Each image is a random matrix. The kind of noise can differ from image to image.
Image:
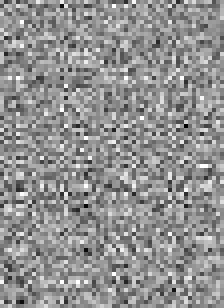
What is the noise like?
low rank plus noise
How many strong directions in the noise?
one
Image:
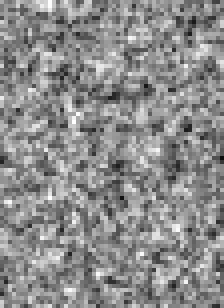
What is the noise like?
blotchy
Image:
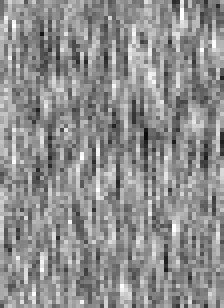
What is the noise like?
streaked along the columns
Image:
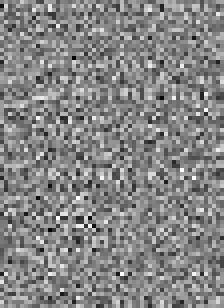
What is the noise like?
low rank plus noise
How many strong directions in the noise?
two
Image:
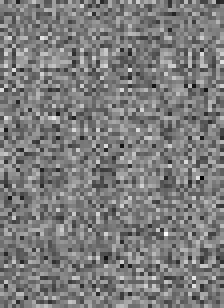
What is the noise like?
low rank plus noise
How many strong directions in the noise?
one
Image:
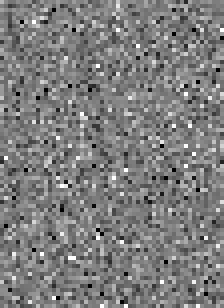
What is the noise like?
heavy tails
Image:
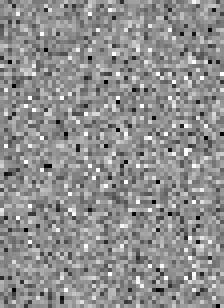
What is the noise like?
heavy tails
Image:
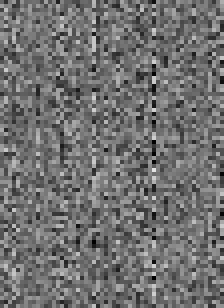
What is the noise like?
columns of uneven size
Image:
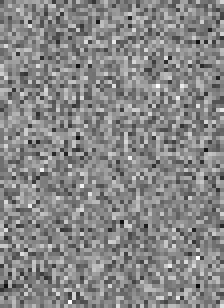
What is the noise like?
independent entries
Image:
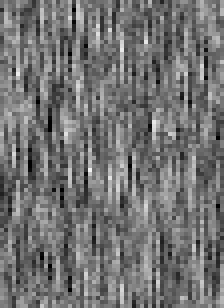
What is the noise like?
streaked along the columns
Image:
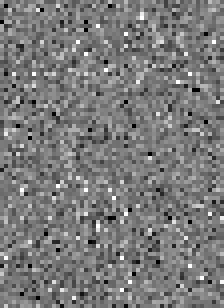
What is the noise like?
heavy tails
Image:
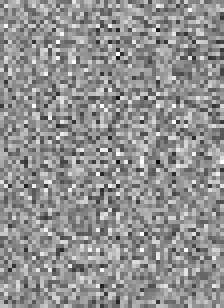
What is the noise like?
low rank plus noise
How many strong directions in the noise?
five to eight
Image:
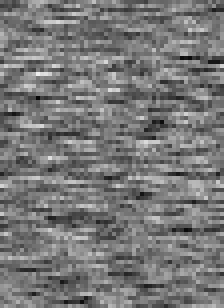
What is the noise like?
streaked along the rows
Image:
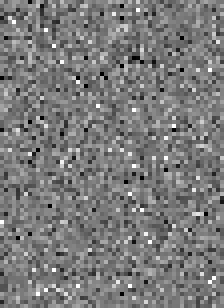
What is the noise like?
heavy tails
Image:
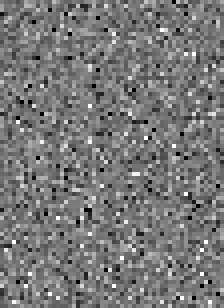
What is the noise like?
heavy tails
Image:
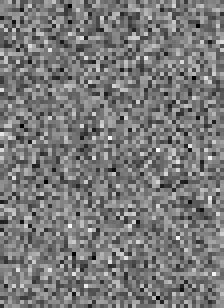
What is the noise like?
independent entries
